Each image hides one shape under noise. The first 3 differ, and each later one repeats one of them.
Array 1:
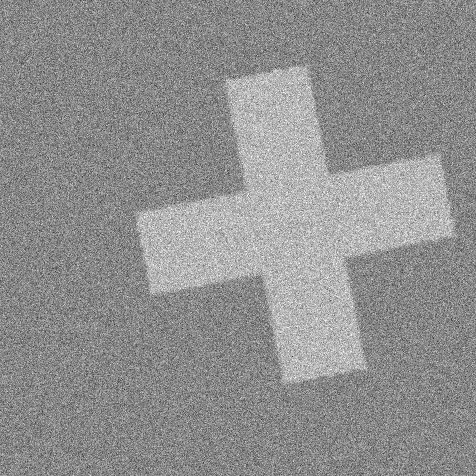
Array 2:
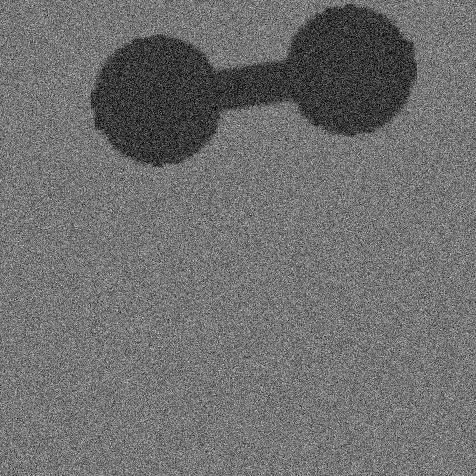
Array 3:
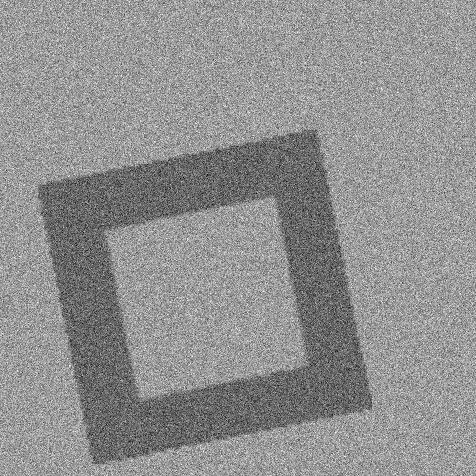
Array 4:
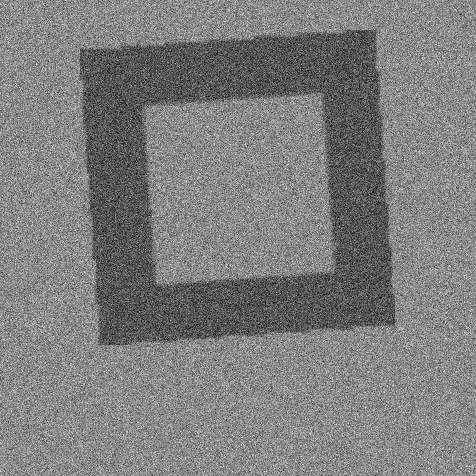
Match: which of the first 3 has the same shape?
3
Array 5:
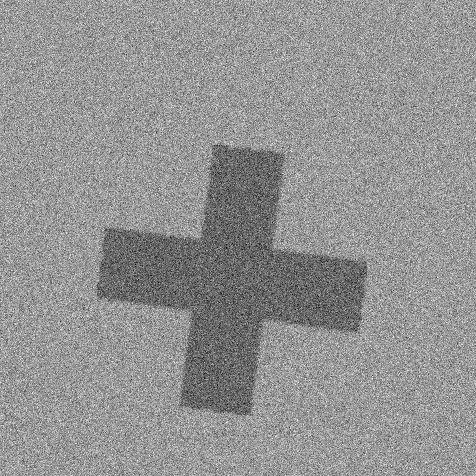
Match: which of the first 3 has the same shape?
1
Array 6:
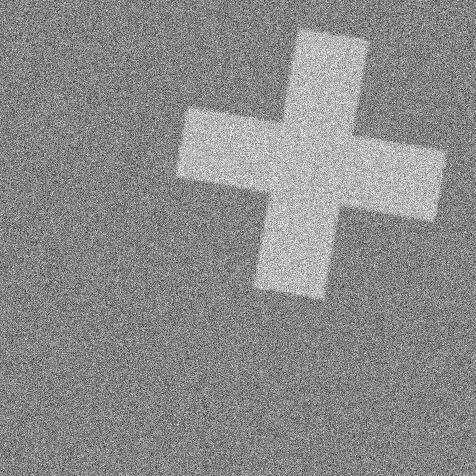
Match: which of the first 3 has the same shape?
1
